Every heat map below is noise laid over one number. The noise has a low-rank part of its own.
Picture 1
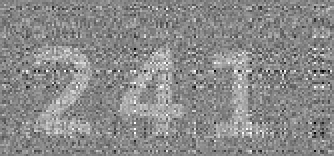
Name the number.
241
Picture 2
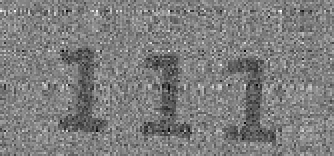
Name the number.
111
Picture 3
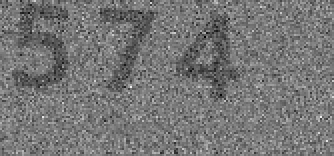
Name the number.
574
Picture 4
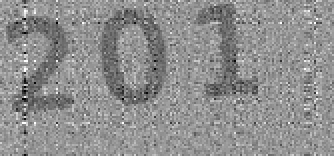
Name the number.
201
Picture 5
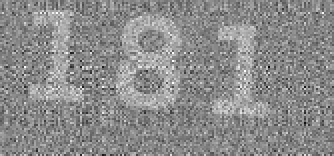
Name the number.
181
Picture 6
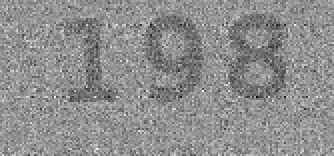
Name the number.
198
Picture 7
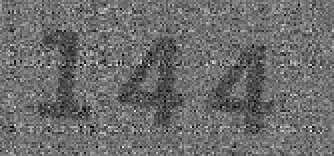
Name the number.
144
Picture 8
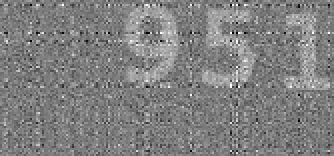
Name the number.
951
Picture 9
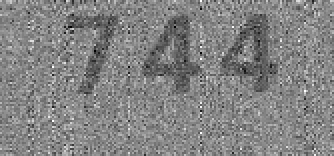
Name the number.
744
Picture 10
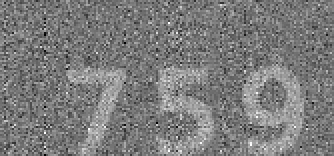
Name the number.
759
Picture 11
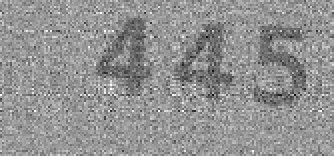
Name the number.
445
